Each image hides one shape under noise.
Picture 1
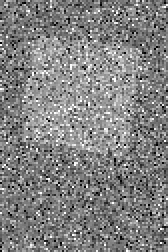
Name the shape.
square
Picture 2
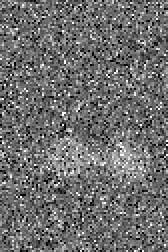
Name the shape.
dumbbell
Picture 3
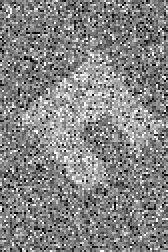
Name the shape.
square with a notch
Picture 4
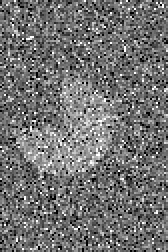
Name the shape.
disc with a wedge cut out
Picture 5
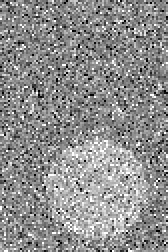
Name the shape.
disc
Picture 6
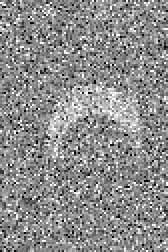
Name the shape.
crescent
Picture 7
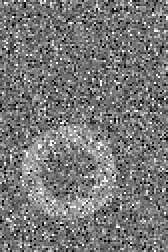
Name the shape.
ring
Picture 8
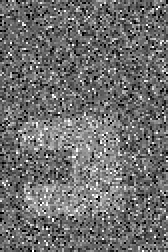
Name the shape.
square with a notch
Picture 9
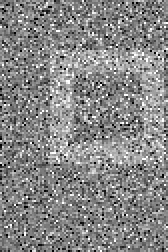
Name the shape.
square frame
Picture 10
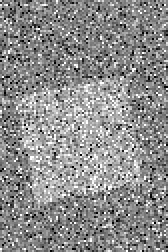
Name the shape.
square
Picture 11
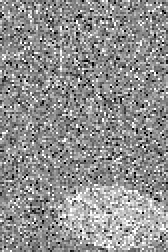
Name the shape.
ellipse
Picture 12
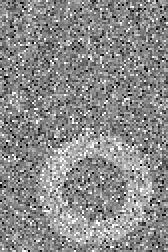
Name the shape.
ring
